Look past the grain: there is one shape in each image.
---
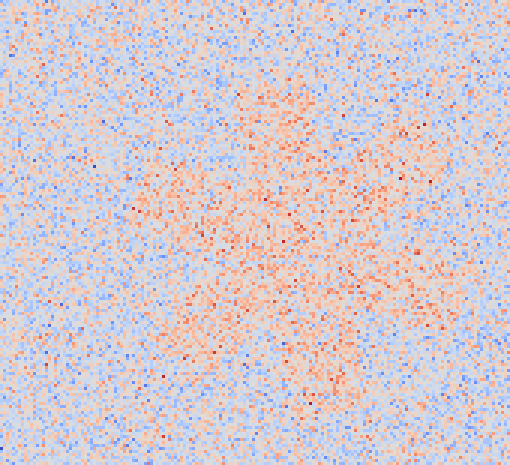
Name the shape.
asterisk
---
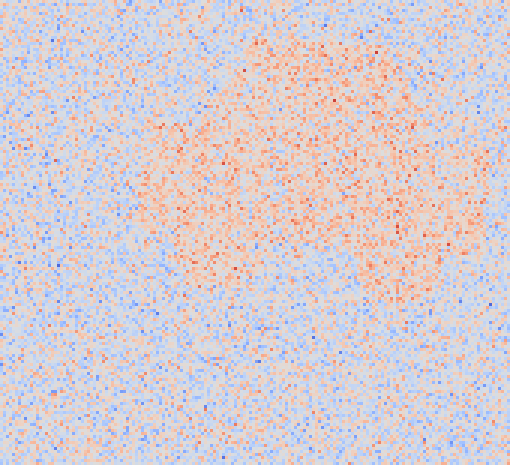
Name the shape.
car
